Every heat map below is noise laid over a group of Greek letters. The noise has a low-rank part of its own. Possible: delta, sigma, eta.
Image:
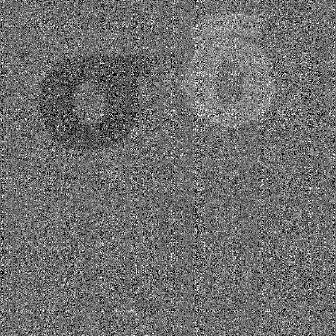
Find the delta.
top right
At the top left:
sigma
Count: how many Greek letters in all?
2
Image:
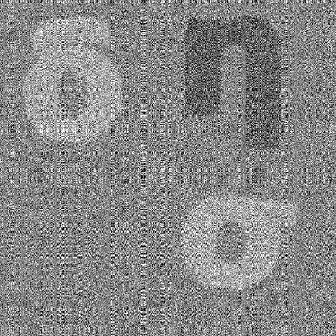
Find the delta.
top left
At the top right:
eta
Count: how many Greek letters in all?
3
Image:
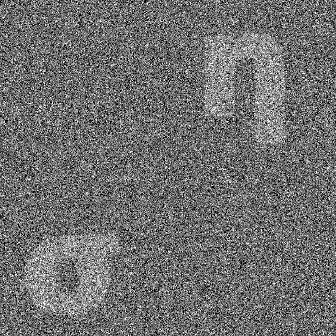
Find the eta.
top right
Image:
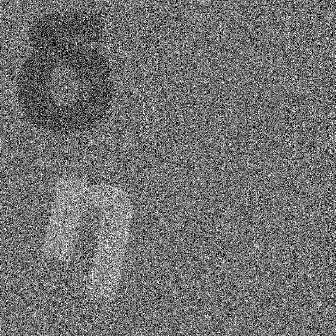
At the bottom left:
eta
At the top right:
nothing
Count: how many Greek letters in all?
2
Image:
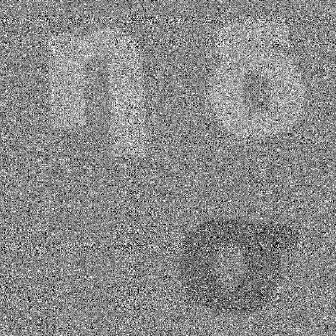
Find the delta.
top right
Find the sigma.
bottom right
